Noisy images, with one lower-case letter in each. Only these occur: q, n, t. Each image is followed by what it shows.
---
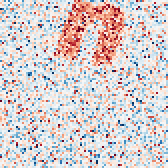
n
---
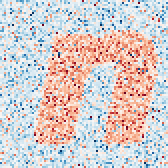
n
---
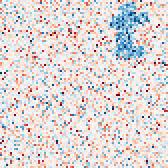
t
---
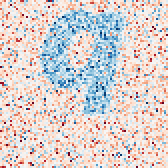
q
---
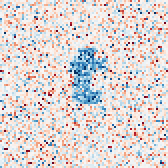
t
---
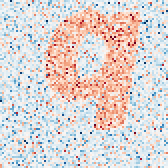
q
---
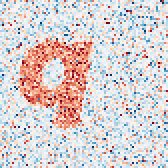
q
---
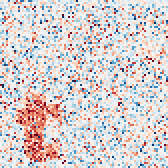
t
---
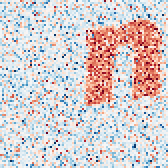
n
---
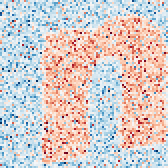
n
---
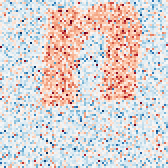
n
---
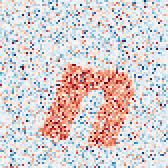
n
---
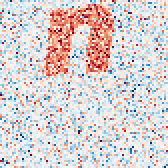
n
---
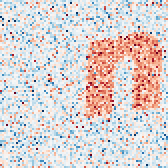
n
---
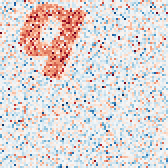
q
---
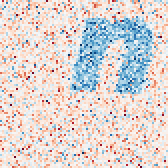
n
